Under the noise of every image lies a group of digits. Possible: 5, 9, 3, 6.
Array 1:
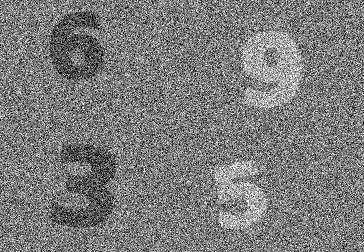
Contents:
top left: dark 6; top right: light 9; bottom left: dark 3; bottom right: light 5
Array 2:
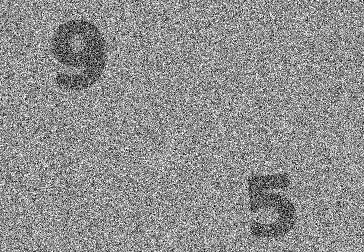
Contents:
top left: dark 9; bottom right: dark 5
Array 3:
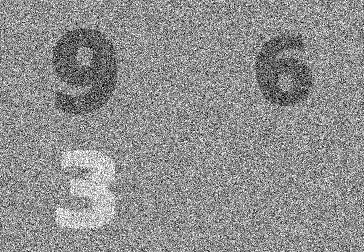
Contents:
top left: dark 9; top right: dark 6; bottom left: light 3
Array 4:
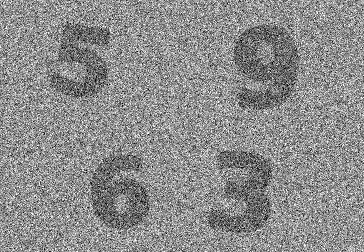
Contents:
top left: dark 5; top right: dark 9; bottom left: dark 6; bottom right: dark 3
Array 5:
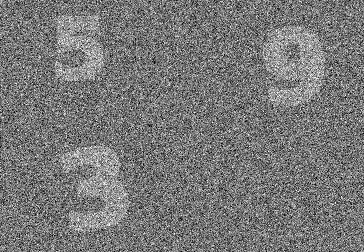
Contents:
top left: light 5; top right: light 9; bottom left: light 3
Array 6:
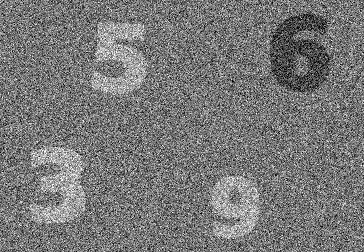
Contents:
top left: light 5; top right: dark 6; bottom left: light 3; bottom right: light 9
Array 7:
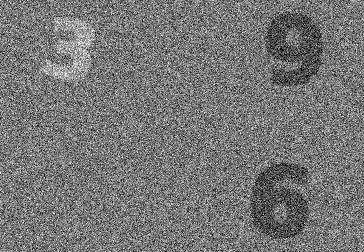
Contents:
top left: light 3; top right: dark 9; bottom right: dark 6
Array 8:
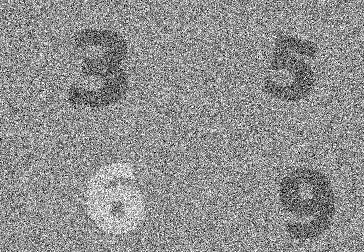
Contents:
top left: dark 3; top right: dark 5; bottom left: light 6; bottom right: dark 9
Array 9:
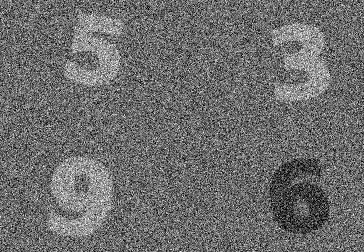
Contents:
top left: light 5; top right: light 3; bottom left: light 9; bottom right: dark 6
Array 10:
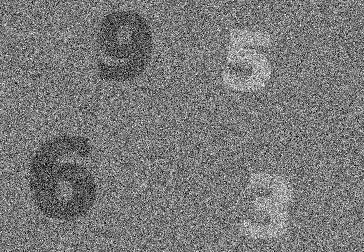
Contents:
top left: dark 9; top right: light 5; bottom left: dark 6; bottom right: light 3
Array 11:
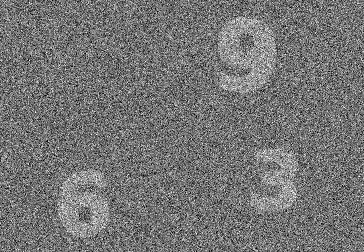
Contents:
top right: light 9; bottom left: light 6; bottom right: light 3
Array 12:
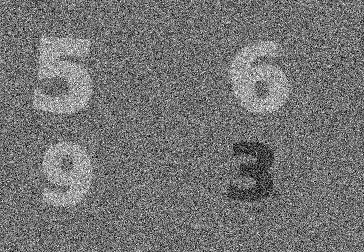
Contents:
top left: light 5; top right: light 6; bottom left: light 9; bottom right: dark 3
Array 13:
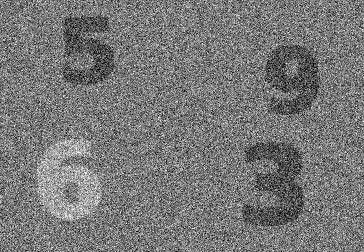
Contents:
top left: dark 5; top right: dark 9; bottom left: light 6; bottom right: dark 3
